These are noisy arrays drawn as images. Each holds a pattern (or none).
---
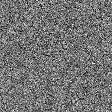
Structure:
only noise
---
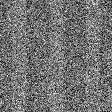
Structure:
vertical stripes
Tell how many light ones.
3
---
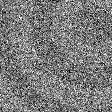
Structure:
rings round one point
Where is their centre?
top right
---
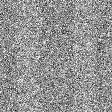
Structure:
vertical stripes
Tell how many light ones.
2
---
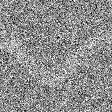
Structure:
a wavy band
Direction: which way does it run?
left to right
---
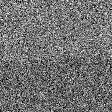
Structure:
a sharp edge
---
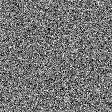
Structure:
only noise
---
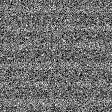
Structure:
horizontal stripes
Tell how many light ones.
6
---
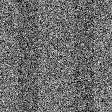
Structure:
vertical stripes
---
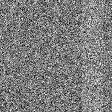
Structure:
one vertical stripe
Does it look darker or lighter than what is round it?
lighter
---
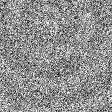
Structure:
rings round one point
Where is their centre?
top middle
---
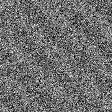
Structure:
diagonal stripes
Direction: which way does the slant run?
top left to bottom right
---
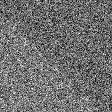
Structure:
a sharp edge
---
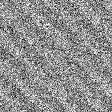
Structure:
diagonal stripes
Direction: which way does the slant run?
top left to bottom right
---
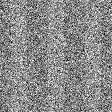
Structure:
vertical stripes
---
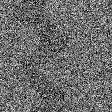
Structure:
a wavy band
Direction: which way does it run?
top to bottom
